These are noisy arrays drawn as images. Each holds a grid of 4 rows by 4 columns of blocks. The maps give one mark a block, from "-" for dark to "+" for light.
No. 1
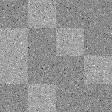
- + - -
+ - + -
+ - - +
- + - -
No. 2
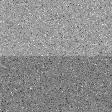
+ + + +
+ + + +
- - - -
- - - -
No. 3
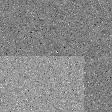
- - - -
- - - -
+ + + -
+ + + -
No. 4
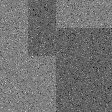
+ - + +
+ - - -
+ + - -
+ + - -
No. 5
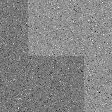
- + + +
- + + +
- - - +
- - - +
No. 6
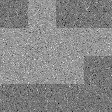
- + - -
+ + + +
+ + + -
- - - -
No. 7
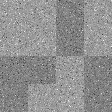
+ + - +
+ + - +
- - + -
- + + -
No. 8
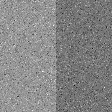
+ + - -
+ + - -
+ + - -
+ + - -
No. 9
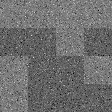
+ + + +
- - + -
+ - - +
+ - - -
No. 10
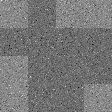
+ - + +
- - - -
+ - - -
+ - - +
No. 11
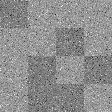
- + + +
+ + - +
+ - + -
+ - - +
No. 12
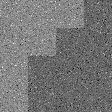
+ + + -
+ + - -
+ - - -
+ - - -
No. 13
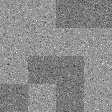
+ + - -
+ + + +
+ - - +
- + - +
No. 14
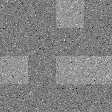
- - + -
- - - -
+ - + +
- - - -
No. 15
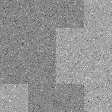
- - - +
- - + +
- - + +
+ - - +
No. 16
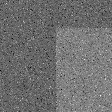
- - - -
- - + +
- - + +
- - + +
